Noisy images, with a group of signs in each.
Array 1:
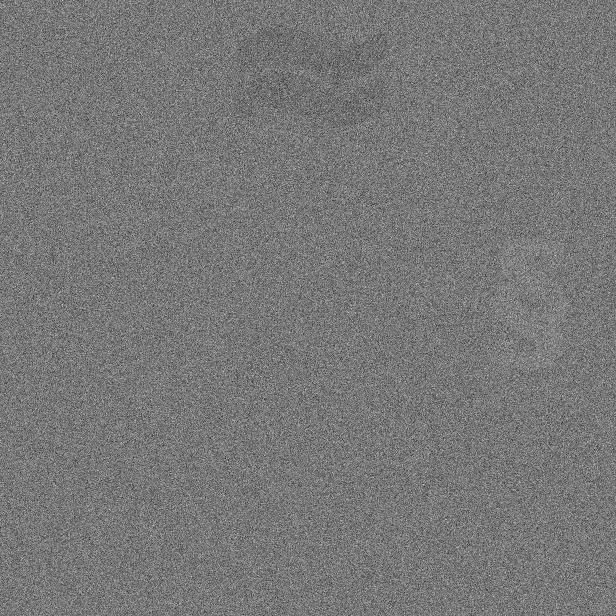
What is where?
top middle: dark approximately sign; middle right: light section sign
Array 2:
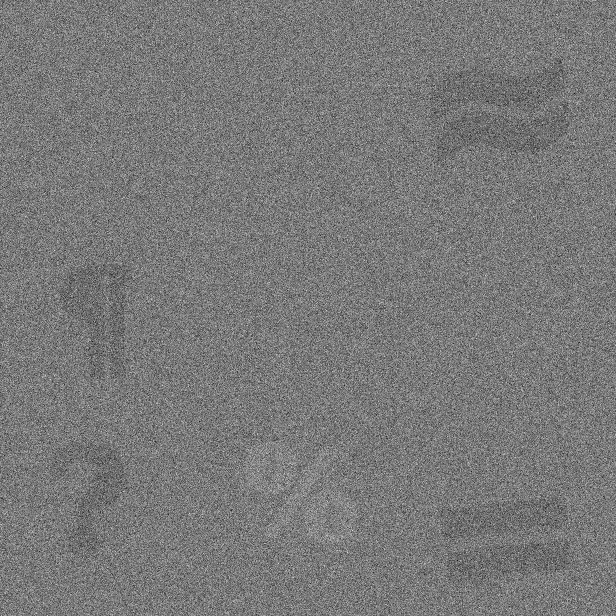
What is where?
top right: dark approximately sign; middle left: dark pilcrow; bottom left: dark question mark; bottom middle: light percent sign; bottom right: dark equals sign
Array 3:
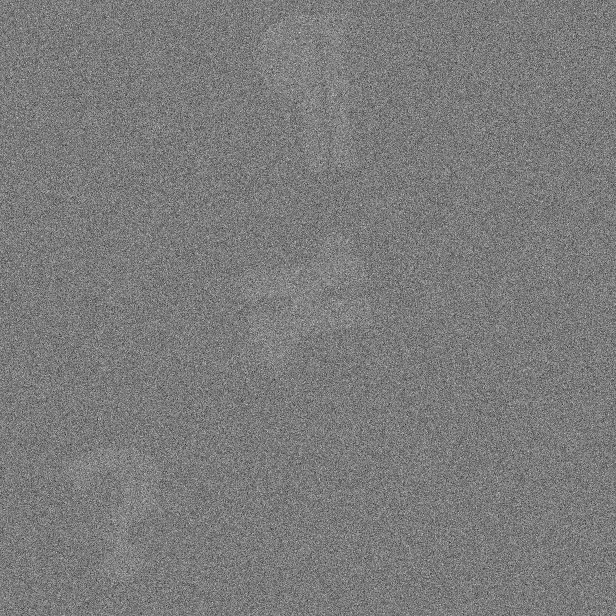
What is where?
top middle: light pilcrow; centre: light not-equal sign; bottom left: light question mark
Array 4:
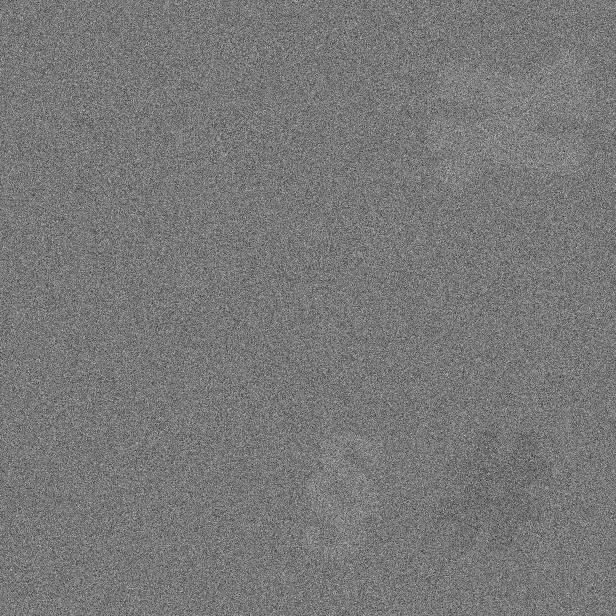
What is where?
top right: light not-equal sign; bottom middle: light section sign; bottom right: dark hash sign
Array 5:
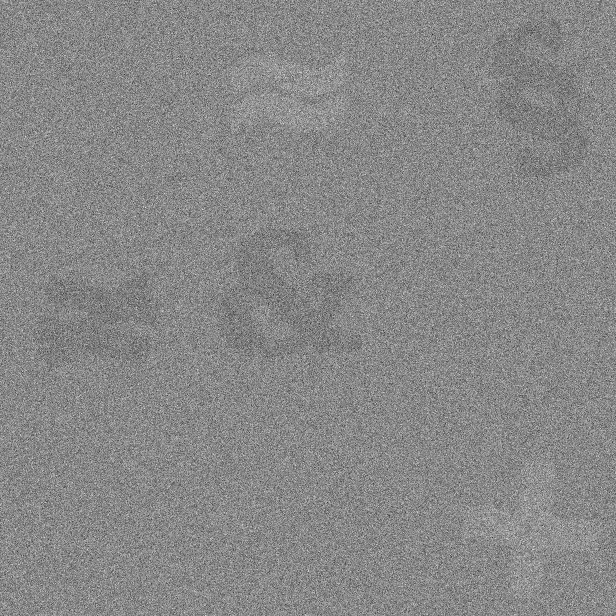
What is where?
top middle: light approximately sign; top right: dark section sign; middle left: dark not-equal sign; centre: dark ampersand; bottom right: light plus sign
